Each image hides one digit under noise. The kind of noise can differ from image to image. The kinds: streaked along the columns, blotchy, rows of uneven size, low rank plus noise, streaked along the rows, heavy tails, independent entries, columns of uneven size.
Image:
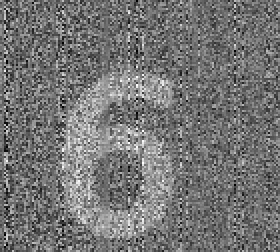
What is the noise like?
columns of uneven size
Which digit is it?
6
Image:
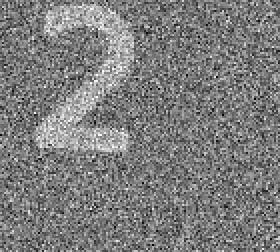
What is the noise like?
independent entries
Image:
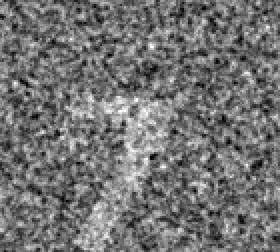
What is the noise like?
blotchy
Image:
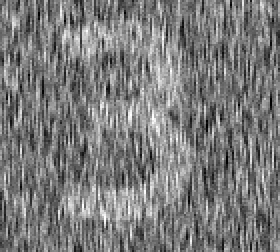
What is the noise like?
streaked along the columns
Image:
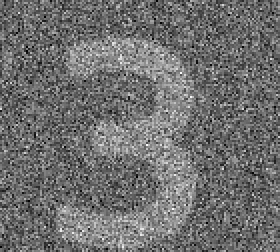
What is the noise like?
independent entries
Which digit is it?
3
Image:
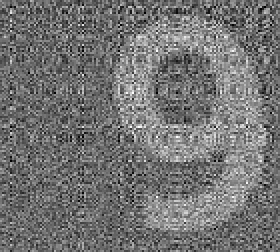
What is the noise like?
low rank plus noise
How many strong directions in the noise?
two
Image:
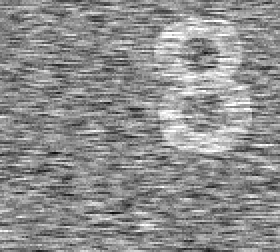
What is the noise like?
streaked along the rows
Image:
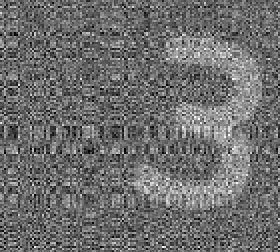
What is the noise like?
low rank plus noise
